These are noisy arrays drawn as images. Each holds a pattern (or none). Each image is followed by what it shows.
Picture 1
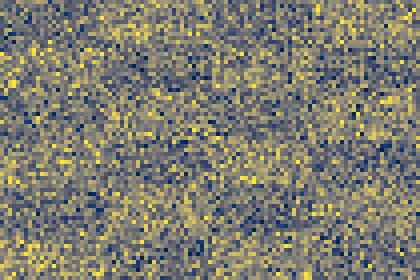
a checkerboard
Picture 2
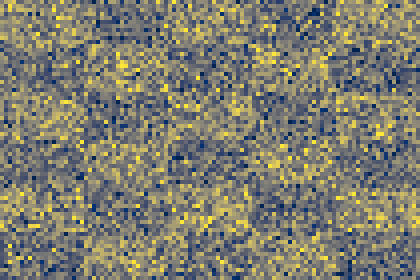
a checkerboard
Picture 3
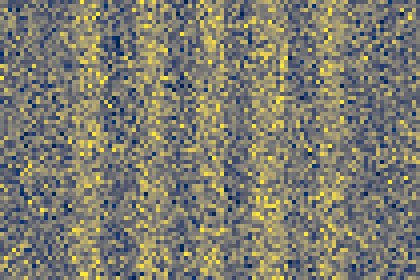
bands of columns
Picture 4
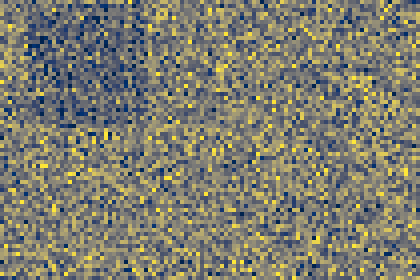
one block
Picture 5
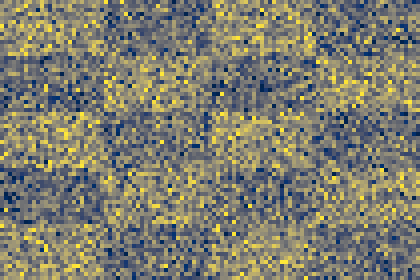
a checkerboard
